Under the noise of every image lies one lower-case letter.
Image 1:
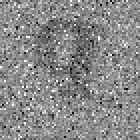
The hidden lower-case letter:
q
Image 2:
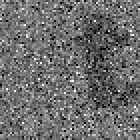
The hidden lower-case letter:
t
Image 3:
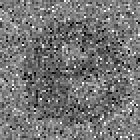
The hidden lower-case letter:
e
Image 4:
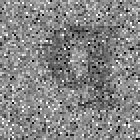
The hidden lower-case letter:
q
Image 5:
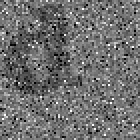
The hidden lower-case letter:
d
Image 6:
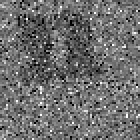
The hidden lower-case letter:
n
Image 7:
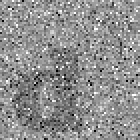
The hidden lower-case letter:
d
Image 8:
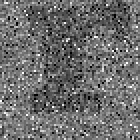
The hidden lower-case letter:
r
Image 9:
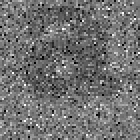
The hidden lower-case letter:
a
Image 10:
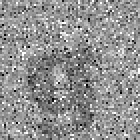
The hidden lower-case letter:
g
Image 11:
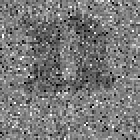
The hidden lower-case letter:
n
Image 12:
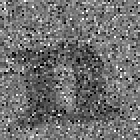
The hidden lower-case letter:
n
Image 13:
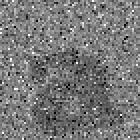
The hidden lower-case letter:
a
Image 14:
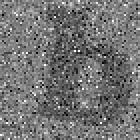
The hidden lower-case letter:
b
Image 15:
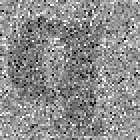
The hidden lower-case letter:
q
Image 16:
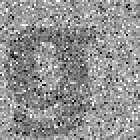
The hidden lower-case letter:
g
